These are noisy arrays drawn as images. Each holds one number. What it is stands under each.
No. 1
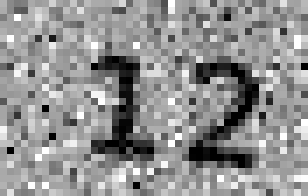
12
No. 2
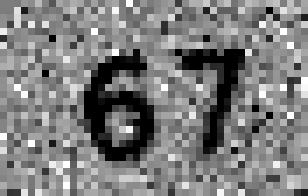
67
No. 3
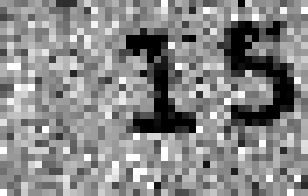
15
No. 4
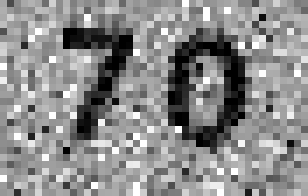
70
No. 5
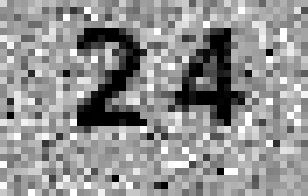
24
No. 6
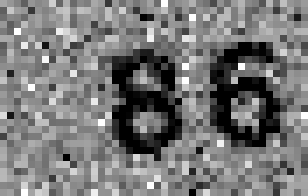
86
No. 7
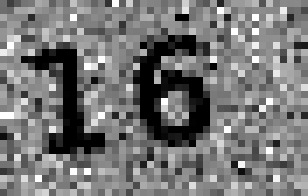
16
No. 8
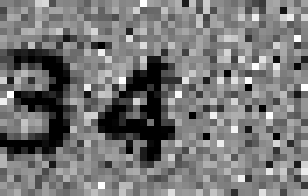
34
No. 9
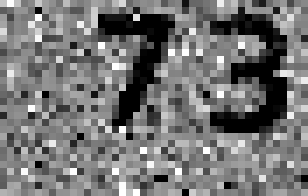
73
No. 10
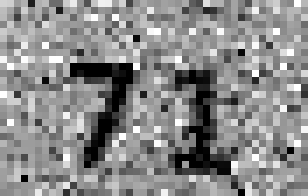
71
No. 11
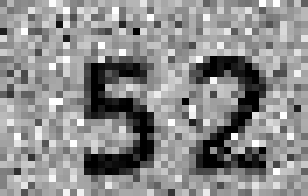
52
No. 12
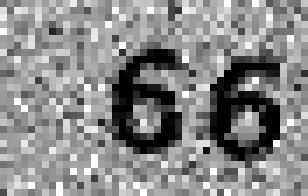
66
